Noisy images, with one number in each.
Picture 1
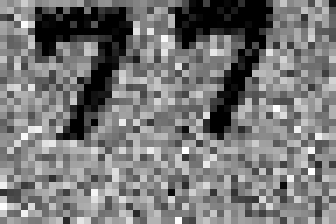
77
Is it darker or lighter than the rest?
darker
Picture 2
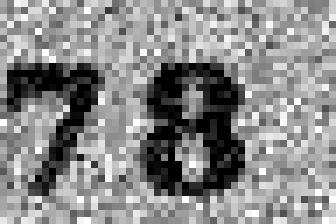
78
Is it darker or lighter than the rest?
darker
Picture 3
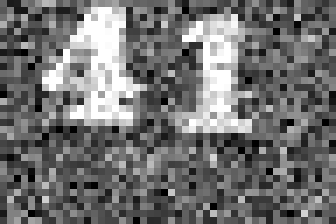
41
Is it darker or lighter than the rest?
lighter
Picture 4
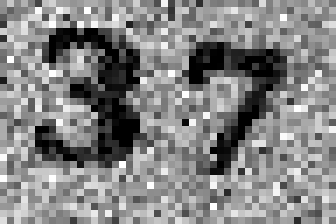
37
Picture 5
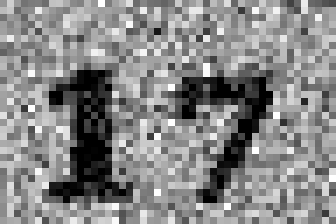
17
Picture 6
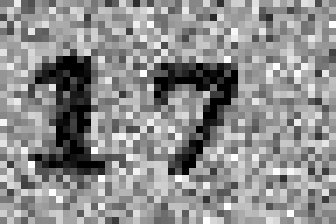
17
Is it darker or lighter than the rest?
darker
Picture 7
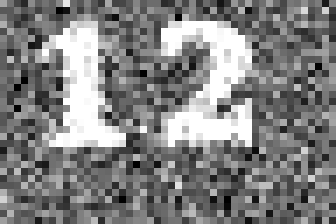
12
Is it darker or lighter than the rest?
lighter
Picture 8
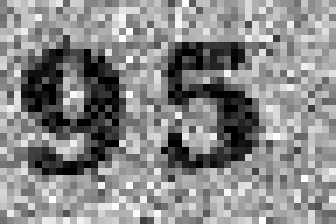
95
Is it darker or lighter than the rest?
darker
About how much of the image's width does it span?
two thirds
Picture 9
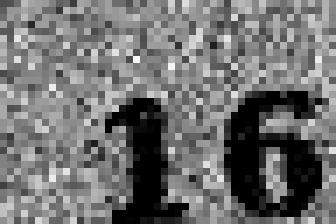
16
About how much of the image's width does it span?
two thirds
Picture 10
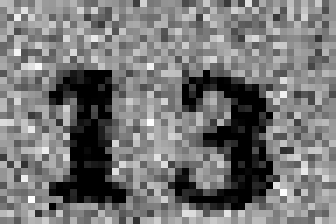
13
